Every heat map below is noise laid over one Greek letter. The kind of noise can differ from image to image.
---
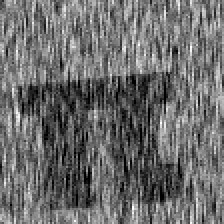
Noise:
streaked along the columns
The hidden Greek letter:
pi
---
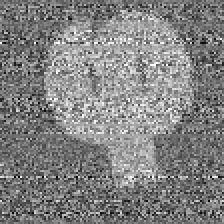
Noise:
rows of uneven size
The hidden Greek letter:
phi
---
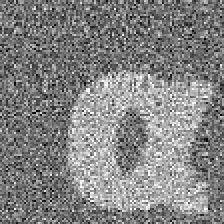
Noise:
low rank plus noise
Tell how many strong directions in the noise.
three or four
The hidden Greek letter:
alpha
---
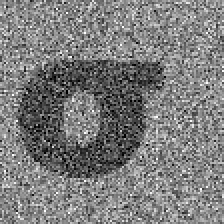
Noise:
independent entries
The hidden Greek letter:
sigma
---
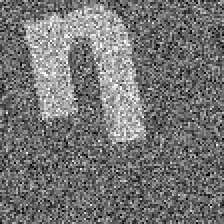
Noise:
independent entries
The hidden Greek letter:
eta
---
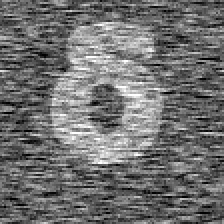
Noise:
streaked along the rows
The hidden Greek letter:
delta
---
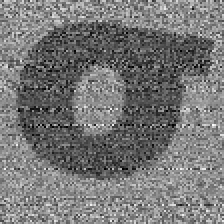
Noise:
rows of uneven size
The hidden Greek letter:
sigma
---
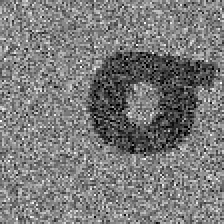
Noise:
independent entries
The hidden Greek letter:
sigma
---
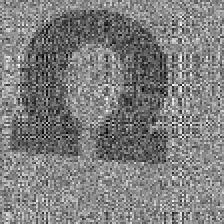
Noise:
low rank plus noise
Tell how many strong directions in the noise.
one
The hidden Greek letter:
omega
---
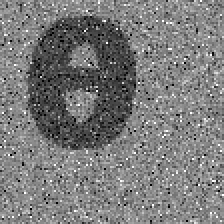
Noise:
heavy tails
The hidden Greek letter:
theta
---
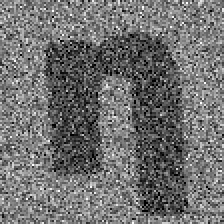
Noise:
independent entries
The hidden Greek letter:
eta
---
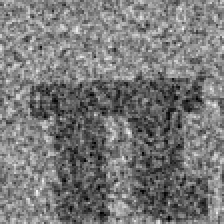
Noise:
blotchy
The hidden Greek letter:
pi
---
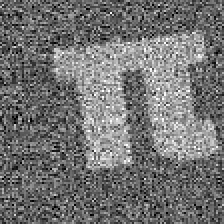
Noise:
low rank plus noise
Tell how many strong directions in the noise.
three or four
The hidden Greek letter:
pi
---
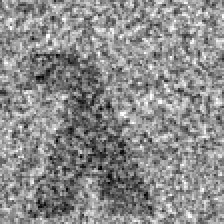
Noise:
blotchy
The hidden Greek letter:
lambda
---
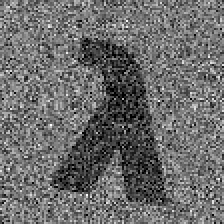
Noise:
low rank plus noise
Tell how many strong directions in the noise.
five to eight
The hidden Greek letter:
lambda
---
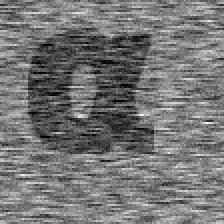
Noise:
streaked along the rows
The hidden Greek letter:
alpha
